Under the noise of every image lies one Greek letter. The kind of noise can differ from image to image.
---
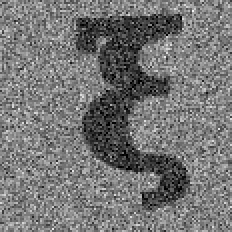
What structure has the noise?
independent entries
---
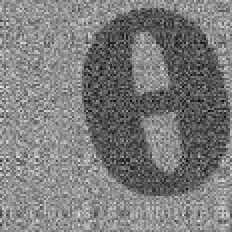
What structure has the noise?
low rank plus noise
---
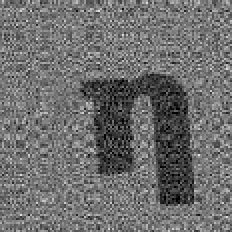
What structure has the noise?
low rank plus noise
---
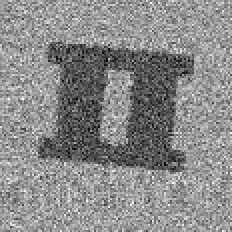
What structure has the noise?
low rank plus noise
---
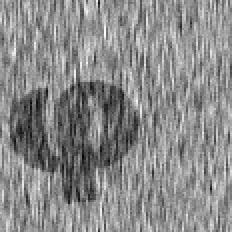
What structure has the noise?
streaked along the columns
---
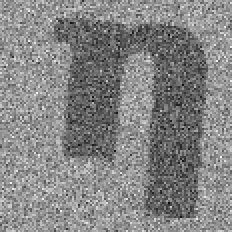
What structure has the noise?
independent entries
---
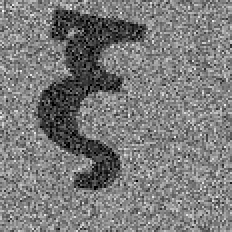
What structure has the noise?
independent entries
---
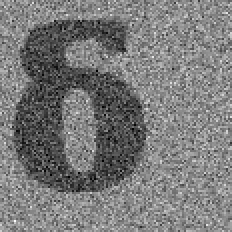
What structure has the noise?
independent entries
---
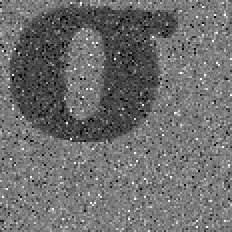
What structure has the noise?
heavy tails
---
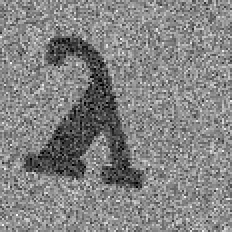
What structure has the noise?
independent entries
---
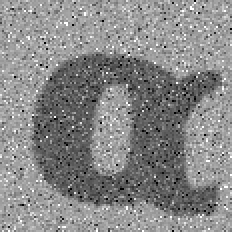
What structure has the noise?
heavy tails
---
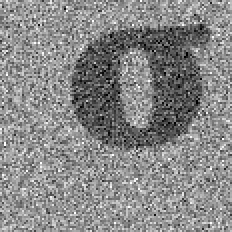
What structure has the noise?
independent entries
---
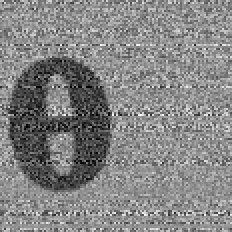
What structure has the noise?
rows of uneven size
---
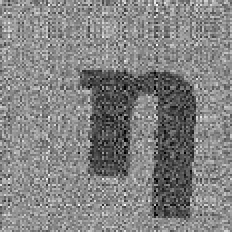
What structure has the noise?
low rank plus noise
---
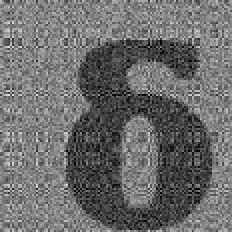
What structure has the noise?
low rank plus noise
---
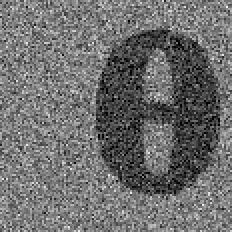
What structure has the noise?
independent entries
